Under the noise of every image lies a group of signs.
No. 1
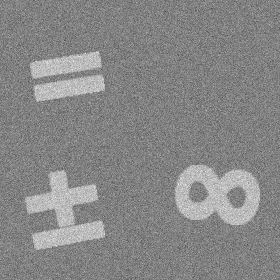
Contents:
top left: equals sign; bottom left: plus-minus sign; bottom right: infinity sign
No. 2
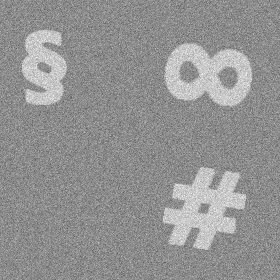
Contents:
top left: section sign; top right: infinity sign; bottom right: hash sign
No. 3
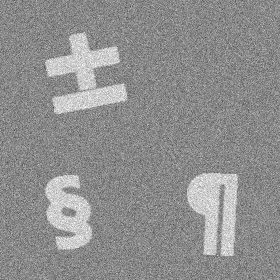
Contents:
top left: plus-minus sign; bottom left: section sign; bottom right: pilcrow
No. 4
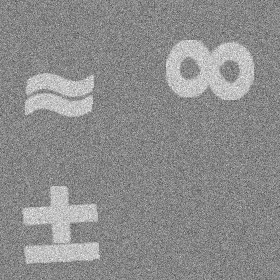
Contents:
top left: approximately sign; top right: infinity sign; bottom left: plus-minus sign
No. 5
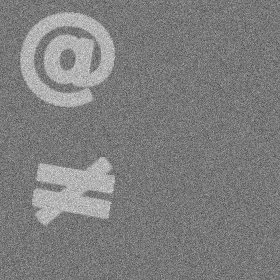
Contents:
top left: at sign; bottom left: not-equal sign
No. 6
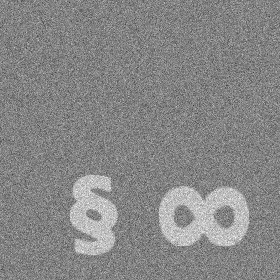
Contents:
bottom left: section sign; bottom right: infinity sign
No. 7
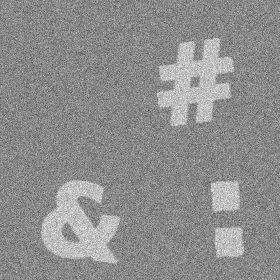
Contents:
top right: hash sign; bottom left: ampersand; bottom right: colon
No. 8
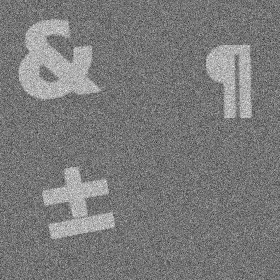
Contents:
top left: ampersand; top right: pilcrow; bottom left: plus-minus sign
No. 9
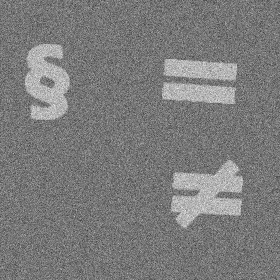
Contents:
top left: section sign; top right: equals sign; bottom right: not-equal sign
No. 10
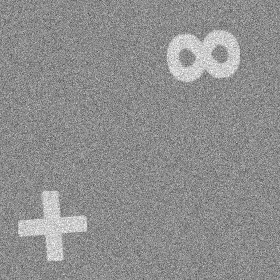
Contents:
top right: infinity sign; bottom left: plus sign
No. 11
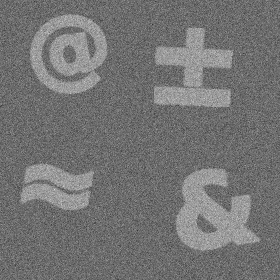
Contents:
top left: at sign; top right: plus-minus sign; bottom left: approximately sign; bottom right: ampersand
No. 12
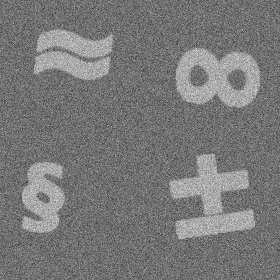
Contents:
top left: approximately sign; top right: infinity sign; bottom left: section sign; bottom right: plus-minus sign
